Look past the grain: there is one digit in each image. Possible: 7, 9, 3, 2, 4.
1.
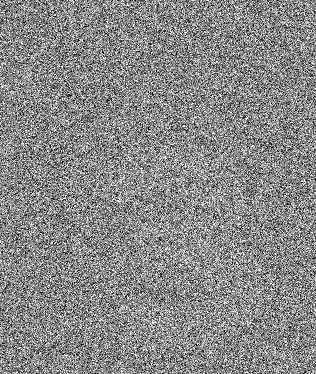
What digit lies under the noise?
3
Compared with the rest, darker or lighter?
lighter
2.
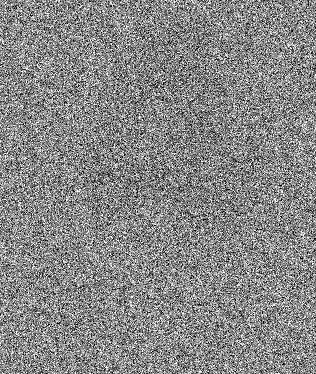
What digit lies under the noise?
4
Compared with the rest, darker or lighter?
darker
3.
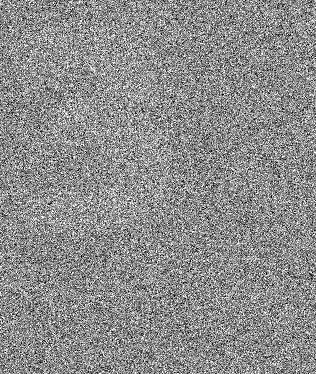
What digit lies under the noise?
3
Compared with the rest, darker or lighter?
lighter
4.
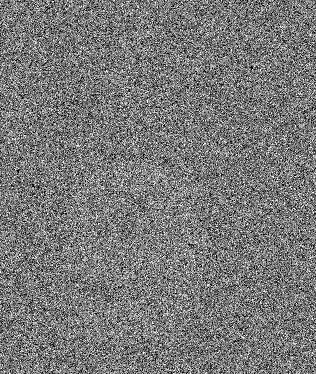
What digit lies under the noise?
9
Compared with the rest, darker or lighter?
lighter
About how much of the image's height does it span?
half
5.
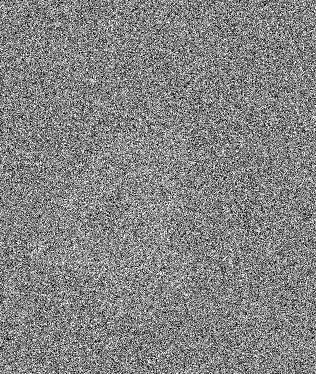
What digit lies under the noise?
4
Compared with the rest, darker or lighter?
lighter
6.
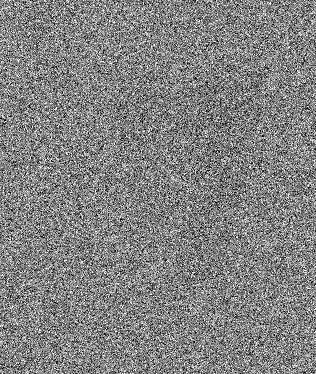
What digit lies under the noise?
7
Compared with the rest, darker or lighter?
darker
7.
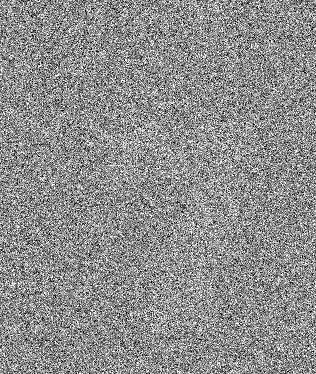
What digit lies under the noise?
7
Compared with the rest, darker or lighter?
lighter
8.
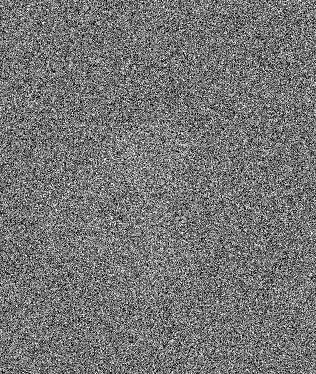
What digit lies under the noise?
4
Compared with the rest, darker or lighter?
lighter
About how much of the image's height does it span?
half
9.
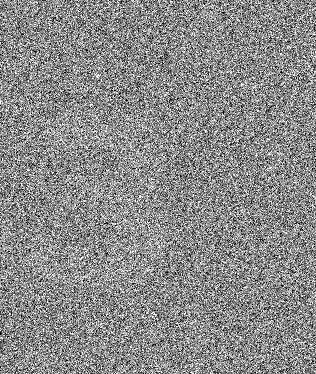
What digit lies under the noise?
3
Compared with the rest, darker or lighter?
lighter
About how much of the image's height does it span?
half
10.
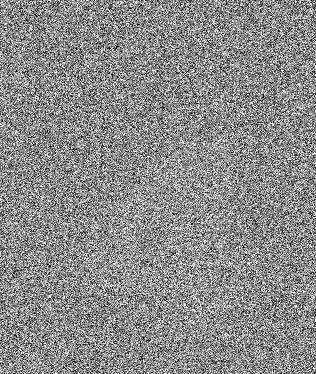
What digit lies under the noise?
4
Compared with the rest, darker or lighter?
lighter
